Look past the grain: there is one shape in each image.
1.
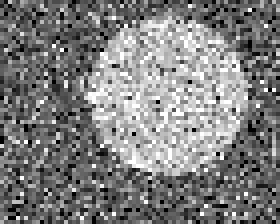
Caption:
light disc
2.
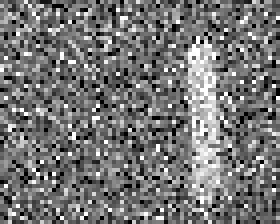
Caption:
light bar
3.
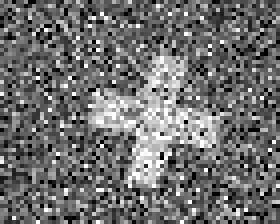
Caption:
light cross
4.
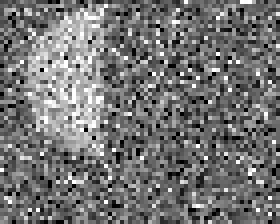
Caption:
light half disc
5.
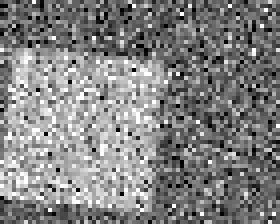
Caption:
light square
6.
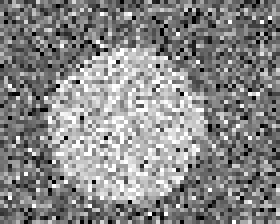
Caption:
light disc
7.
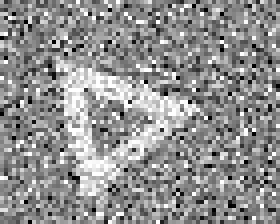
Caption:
light triangle frame
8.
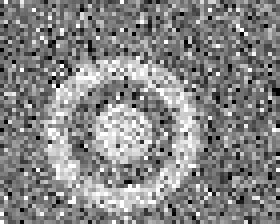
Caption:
light bullseye
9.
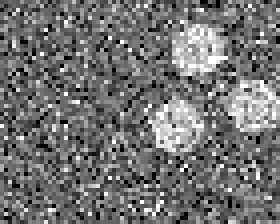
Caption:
light three dots
